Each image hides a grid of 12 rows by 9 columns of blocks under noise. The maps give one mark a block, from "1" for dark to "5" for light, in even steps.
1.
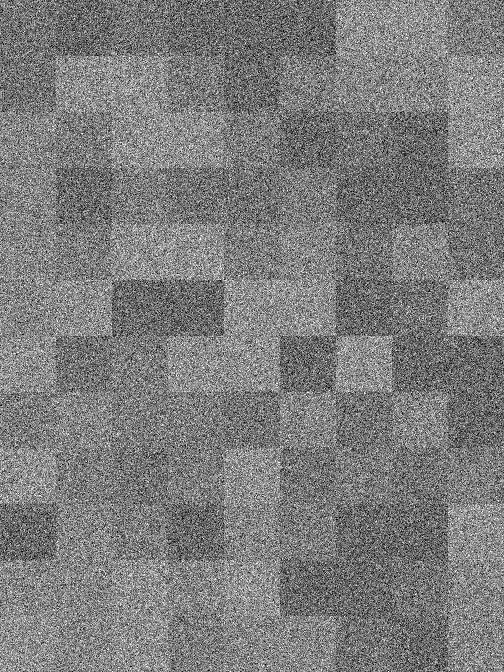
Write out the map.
2 1 2 1 1 1 5 5 3
2 5 5 3 1 3 4 4 5
4 3 5 5 3 1 2 1 5
4 1 3 2 2 3 1 1 2
4 3 5 5 3 4 2 4 2
4 5 1 1 5 5 1 2 5
5 2 3 5 5 1 5 1 1
3 4 3 3 2 4 2 4 1
5 3 2 3 5 2 3 2 3
1 4 3 1 4 3 1 1 5
4 4 5 4 5 1 1 2 4
5 4 5 3 4 4 2 1 4
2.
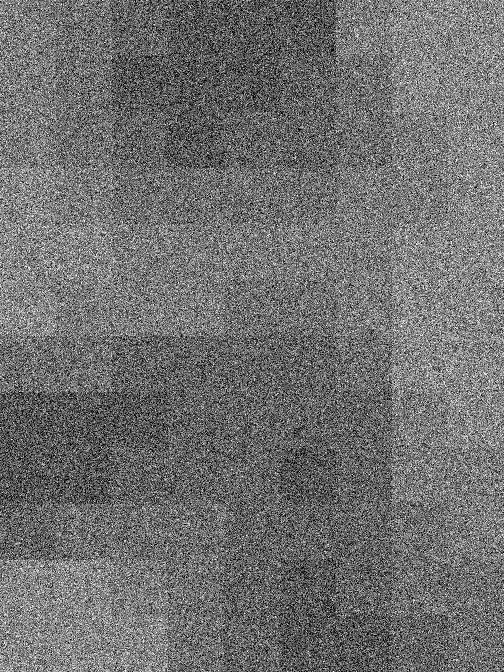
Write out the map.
4 3 2 1 1 1 4 5 5
4 3 1 1 1 2 3 5 5
4 3 2 1 2 2 3 4 5
5 4 3 3 3 3 4 4 5
5 5 4 4 4 4 4 5 5
5 4 4 4 3 3 4 5 5
3 3 2 2 2 2 3 5 5
1 1 1 2 2 2 2 4 5
1 1 2 2 2 1 2 4 4
2 3 3 3 2 2 2 3 4
5 5 4 3 2 1 2 3 3
5 5 5 3 2 1 1 2 3
